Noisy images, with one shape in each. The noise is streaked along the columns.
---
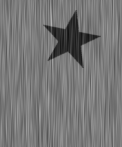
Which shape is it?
star
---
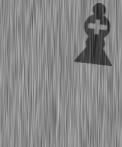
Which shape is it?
chess bishop
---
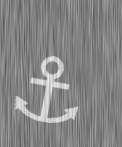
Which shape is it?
anchor
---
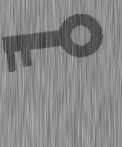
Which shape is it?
key
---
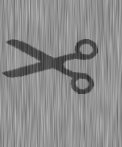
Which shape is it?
pair of scissors
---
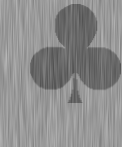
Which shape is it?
club
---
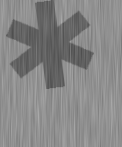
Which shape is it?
asterisk
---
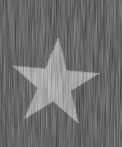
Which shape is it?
star
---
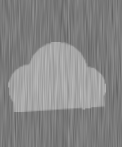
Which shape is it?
cloud
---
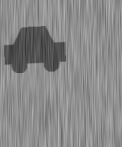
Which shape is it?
car
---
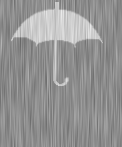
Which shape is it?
umbrella
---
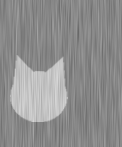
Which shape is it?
cat's head
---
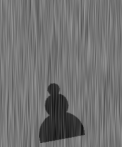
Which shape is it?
chess pawn
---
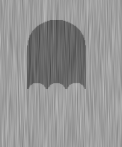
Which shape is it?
ghost
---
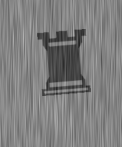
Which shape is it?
chess rook
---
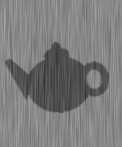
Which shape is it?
teapot
